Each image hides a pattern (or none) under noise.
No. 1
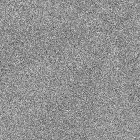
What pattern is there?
spokes from one point
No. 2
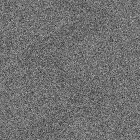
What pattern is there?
a wavy band
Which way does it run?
top to bottom
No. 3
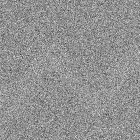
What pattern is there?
a wavy band
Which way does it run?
left to right
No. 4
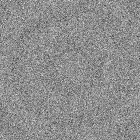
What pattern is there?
rings round one point
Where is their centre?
centre
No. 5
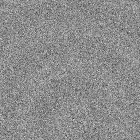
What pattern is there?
rings round one point
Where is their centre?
bottom middle
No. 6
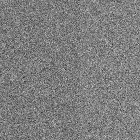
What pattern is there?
a sharp edge
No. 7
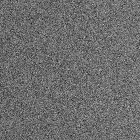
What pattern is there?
a smooth slope
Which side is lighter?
right
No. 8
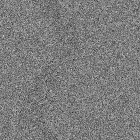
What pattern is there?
a wavy band
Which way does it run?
top to bottom
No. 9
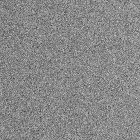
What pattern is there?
a smooth slope
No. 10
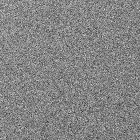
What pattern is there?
a smooth slope
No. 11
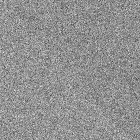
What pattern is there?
a sharp edge
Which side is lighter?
bottom left
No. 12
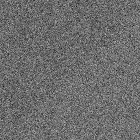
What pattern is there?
a sharp edge
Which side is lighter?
bottom right
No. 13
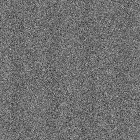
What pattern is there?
vertical stripes
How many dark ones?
4
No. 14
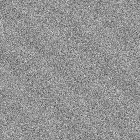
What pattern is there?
diagonal stripes
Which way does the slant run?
top left to bottom right
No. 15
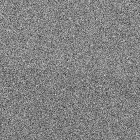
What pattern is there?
a sharp edge
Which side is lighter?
top
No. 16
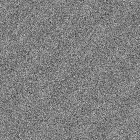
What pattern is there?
diagonal stripes
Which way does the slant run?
bottom left to top right
